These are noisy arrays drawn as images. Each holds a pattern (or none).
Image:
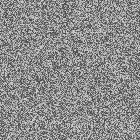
only noise
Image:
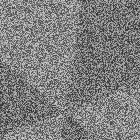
spokes from one point
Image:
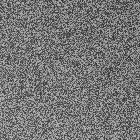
a smooth slope
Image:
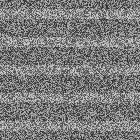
horizontal stripes
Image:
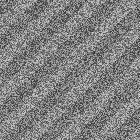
diagonal stripes
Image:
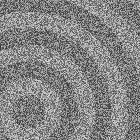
rings round one point
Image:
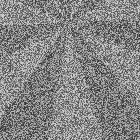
spokes from one point
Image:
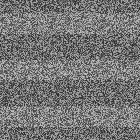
horizontal stripes
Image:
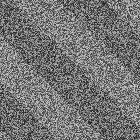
diagonal stripes
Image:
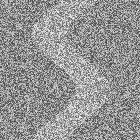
a wavy band
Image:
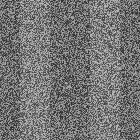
vertical stripes
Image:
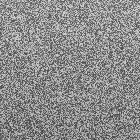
a smooth slope
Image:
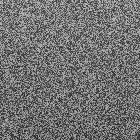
a smooth slope
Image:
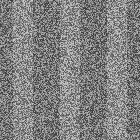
vertical stripes
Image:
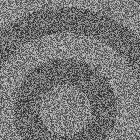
rings round one point
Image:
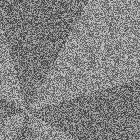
spokes from one point
